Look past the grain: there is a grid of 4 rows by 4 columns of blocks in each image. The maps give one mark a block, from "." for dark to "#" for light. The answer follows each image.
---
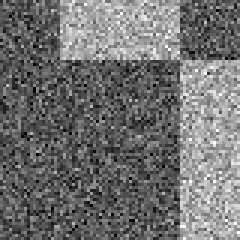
. # # .
. . . #
. . . #
. . . #
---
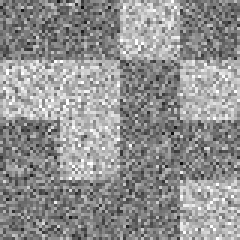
. . # .
# # . #
. # . .
. . . #
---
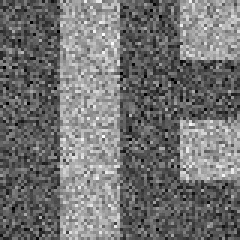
. # . #
. # . .
. # . #
. # . .
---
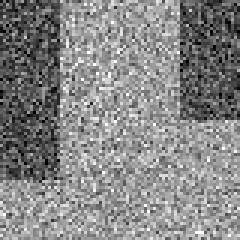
. # # .
. # # .
. # # #
# # # #
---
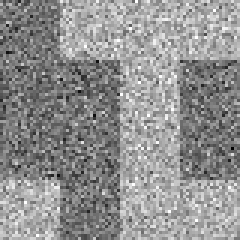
. # # #
. . # .
. . # .
# . # #
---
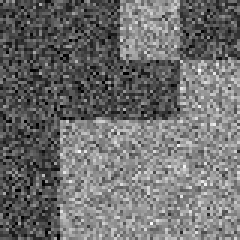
. . # .
. . . #
. # # #
. # # #
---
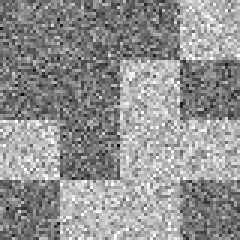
. . . #
. . # .
# . # #
. # # .
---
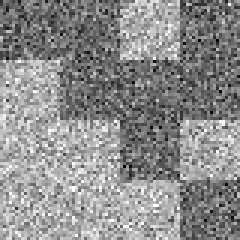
. . # .
# . . .
# # . #
# # # .
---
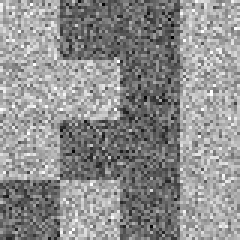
# . . #
# # . #
# . . #
. # . #
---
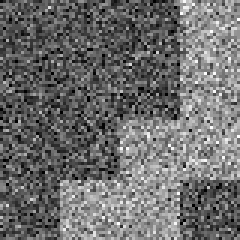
. . . #
. . . #
. . # #
. # # .
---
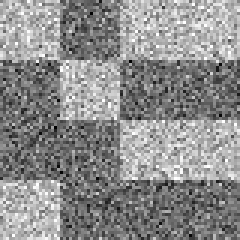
# . # #
. # . .
. . # #
# . . .
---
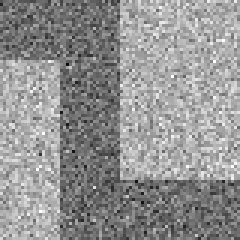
. . # #
# . # #
# . # #
# . . .
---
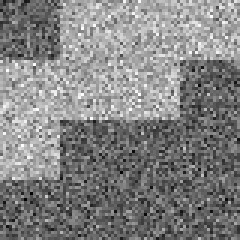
. # # #
# # # .
# . . .
. . . .
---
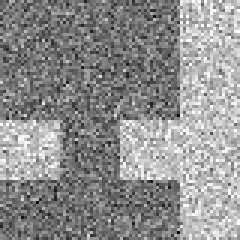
. . . #
. . . #
# . # #
. . . #
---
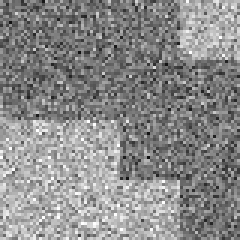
. . . #
. . . .
# # . .
# # # .
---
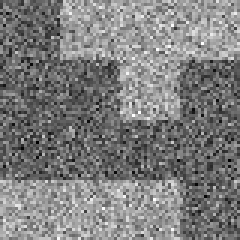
. # # #
. . # .
. . . .
# # # .
